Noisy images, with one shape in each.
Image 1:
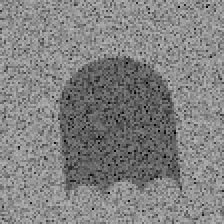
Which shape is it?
ghost
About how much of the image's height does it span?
two thirds
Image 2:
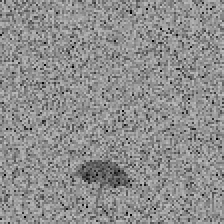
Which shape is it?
umbrella
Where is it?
bottom middle
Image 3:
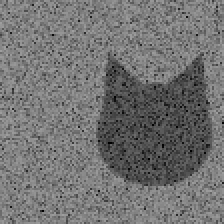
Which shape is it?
cat's head
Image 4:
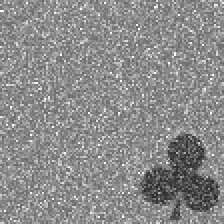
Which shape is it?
club
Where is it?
bottom right
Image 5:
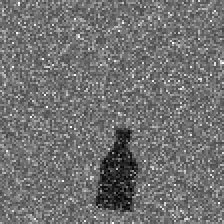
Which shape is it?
bottle
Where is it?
bottom middle
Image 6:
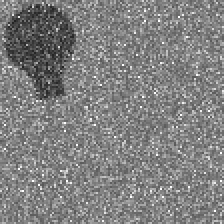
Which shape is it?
light bulb
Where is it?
top left
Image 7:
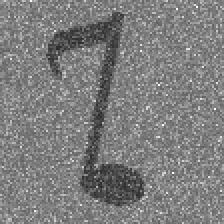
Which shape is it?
musical note
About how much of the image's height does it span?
nearly all
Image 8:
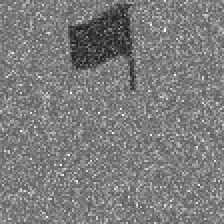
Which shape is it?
flag
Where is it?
top middle
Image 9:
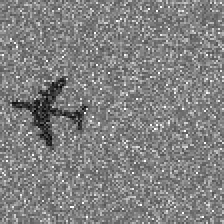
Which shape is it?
airplane
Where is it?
middle left
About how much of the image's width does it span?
a third
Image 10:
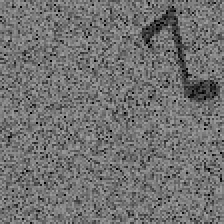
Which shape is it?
musical note
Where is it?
top right
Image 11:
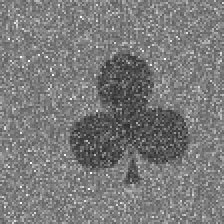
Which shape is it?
club
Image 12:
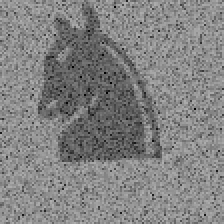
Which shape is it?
chess knight
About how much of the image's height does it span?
two thirds
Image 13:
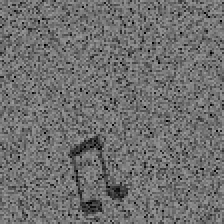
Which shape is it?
pair of musical notes
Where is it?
bottom middle
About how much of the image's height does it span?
a third
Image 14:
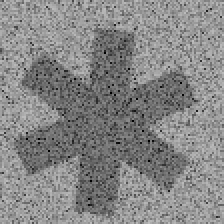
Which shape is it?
asterisk
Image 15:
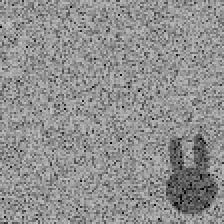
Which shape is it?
rabbit's head
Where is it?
bottom right
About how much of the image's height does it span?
a third
